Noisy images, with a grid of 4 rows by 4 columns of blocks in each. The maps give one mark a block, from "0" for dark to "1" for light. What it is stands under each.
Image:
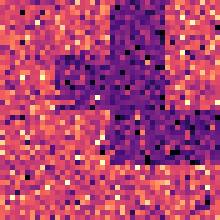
1 1 0 1
1 0 0 1
1 1 0 0
1 1 1 1
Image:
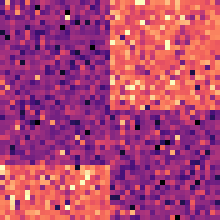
0 0 1 1
0 0 1 1
0 0 0 0
1 1 0 0
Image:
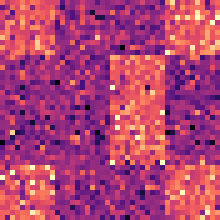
1 0 0 1
0 0 1 0
0 0 1 0
1 0 0 1
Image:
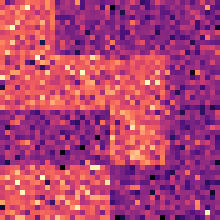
1 0 0 0
1 1 1 0
0 0 1 0
1 1 0 0
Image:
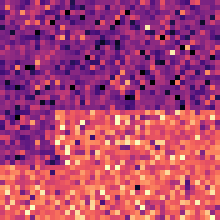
0 0 0 0
0 0 0 0
0 1 1 1
1 1 1 1
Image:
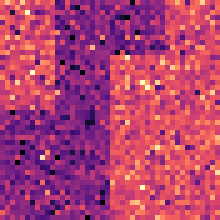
1 0 0 1
1 0 1 1
0 0 1 1
0 0 1 1
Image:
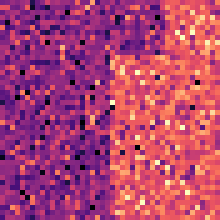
0 0 0 1
0 0 1 1
0 0 1 1
0 0 1 1
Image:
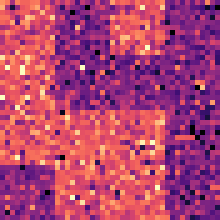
1 0 1 0
1 0 0 0
1 1 1 0
0 1 1 0
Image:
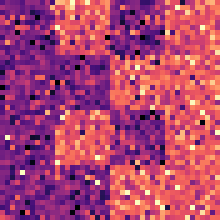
0 1 0 1
0 0 1 1
0 1 0 1
0 0 1 1
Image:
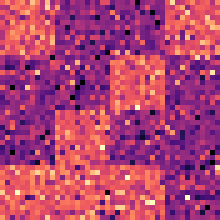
1 0 0 1
0 0 1 0
0 1 0 0
1 1 1 0
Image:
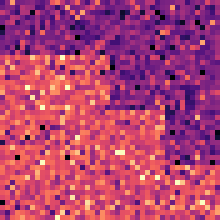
0 0 0 0
1 1 0 0
1 1 1 0
1 1 1 1
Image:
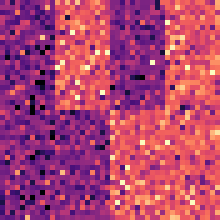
0 1 0 1
0 1 0 1
0 0 1 1
0 0 1 1
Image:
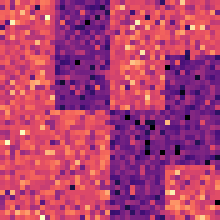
1 0 1 1
1 0 1 0
1 1 0 0
1 1 0 1
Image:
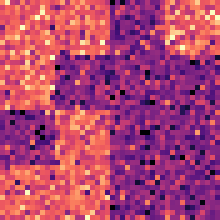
1 1 0 1
1 0 0 0
0 1 0 0
1 1 0 0
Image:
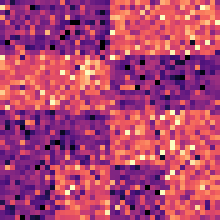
0 0 1 1
1 1 0 0
0 0 1 1
0 1 0 1
